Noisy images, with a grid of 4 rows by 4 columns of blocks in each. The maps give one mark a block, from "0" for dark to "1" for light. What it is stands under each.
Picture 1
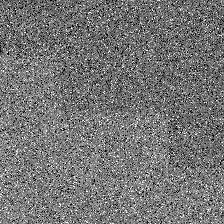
0000
1000
1110
1111
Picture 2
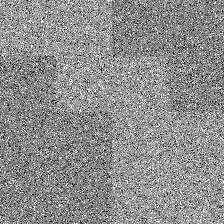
1100
0110
0011
0011
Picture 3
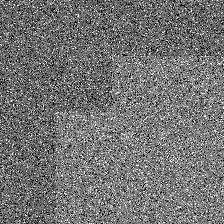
0000
0011
0111
0111
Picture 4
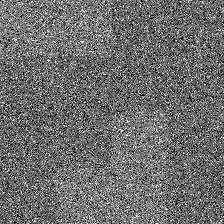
1100
0000
0010
0110
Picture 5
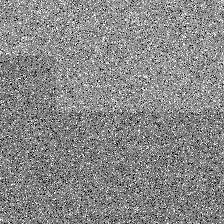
1111
0111
0000
0000
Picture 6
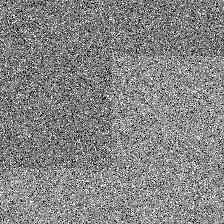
0000
0011
0011
1111
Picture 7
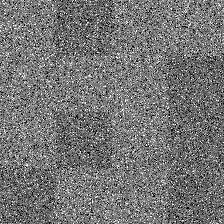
1011
1110
1010
0110
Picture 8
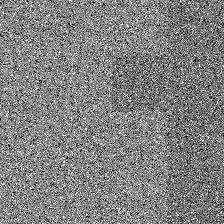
1110
1100
1110
1110
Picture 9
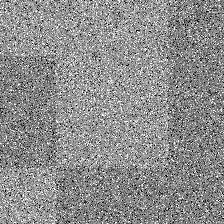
1110
0110
0110
1000
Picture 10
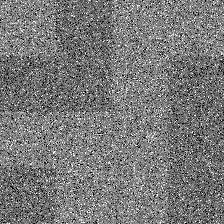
1011
0010
1110
0110
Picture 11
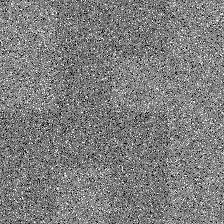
1001
1011
0001
0101
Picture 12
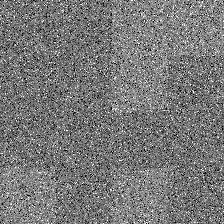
0011
0010
0000
1010
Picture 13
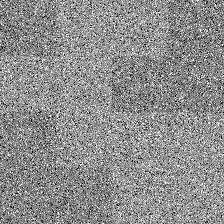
0110
1100
0111
0011
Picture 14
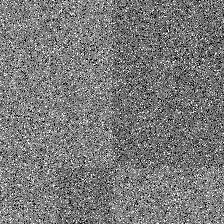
1100
1100
1100
1011
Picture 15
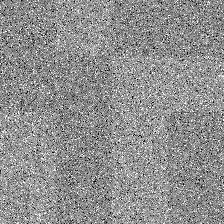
0100
0011
1010
1010
